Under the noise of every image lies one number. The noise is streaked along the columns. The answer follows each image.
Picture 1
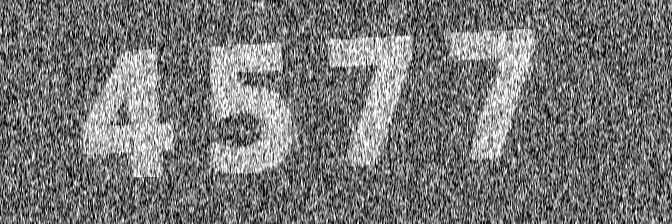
4577
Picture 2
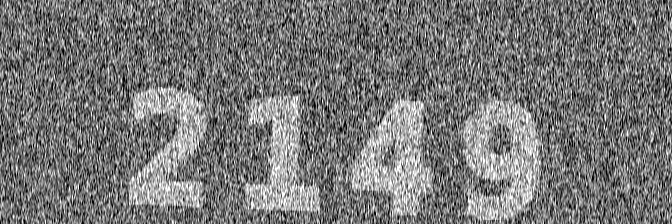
2149
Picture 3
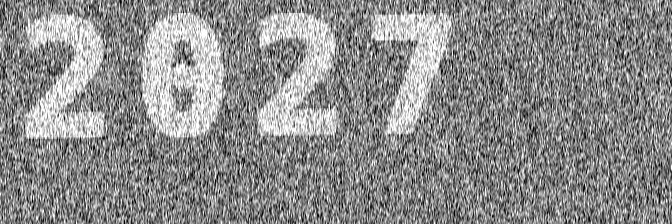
2027
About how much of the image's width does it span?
two thirds
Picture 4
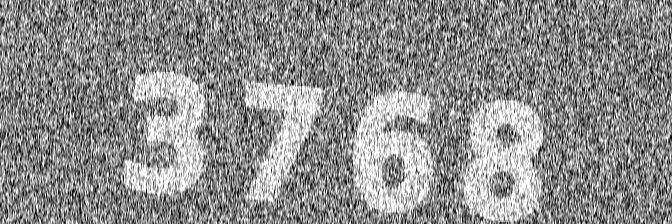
3768
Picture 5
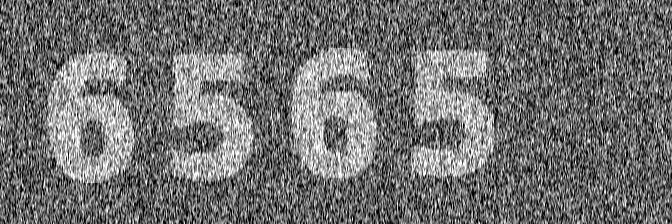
6565
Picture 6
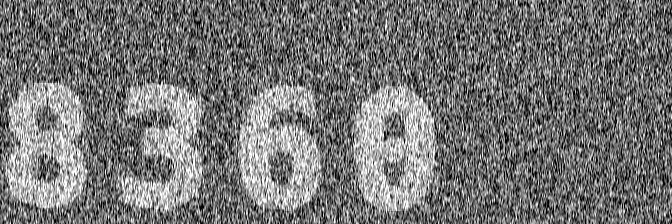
8360
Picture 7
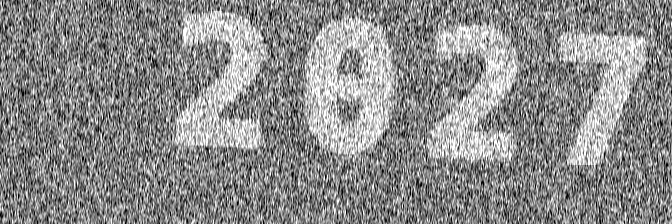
2027
